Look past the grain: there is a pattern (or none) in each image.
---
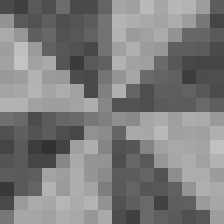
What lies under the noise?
spokes from one point
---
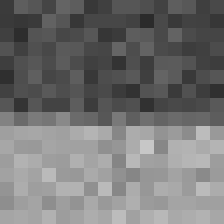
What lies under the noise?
a sharp edge
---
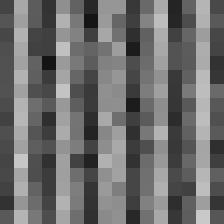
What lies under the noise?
vertical stripes
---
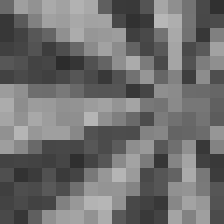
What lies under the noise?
spokes from one point
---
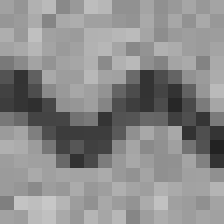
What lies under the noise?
a wavy band
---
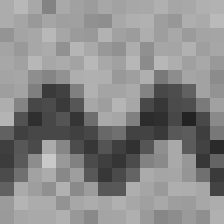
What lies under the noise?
a wavy band
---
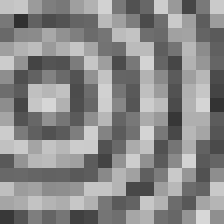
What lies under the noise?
rings round one point
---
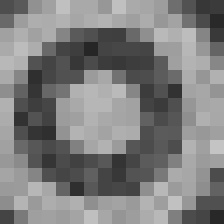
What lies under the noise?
rings round one point
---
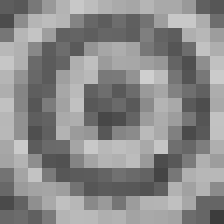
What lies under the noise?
rings round one point
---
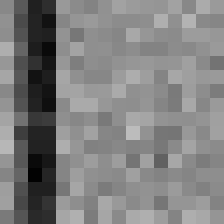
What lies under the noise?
one vertical stripe
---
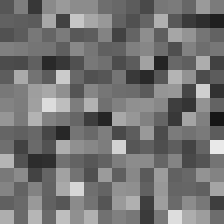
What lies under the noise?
only noise
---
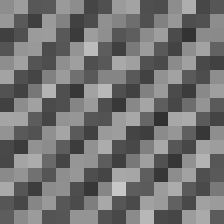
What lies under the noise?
diagonal stripes
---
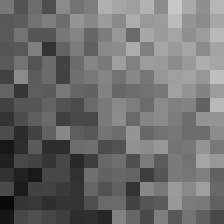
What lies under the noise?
a smooth slope
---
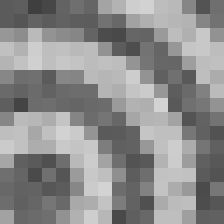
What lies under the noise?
rings round one point
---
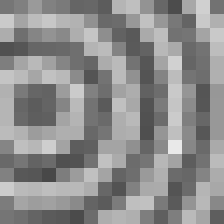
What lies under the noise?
rings round one point
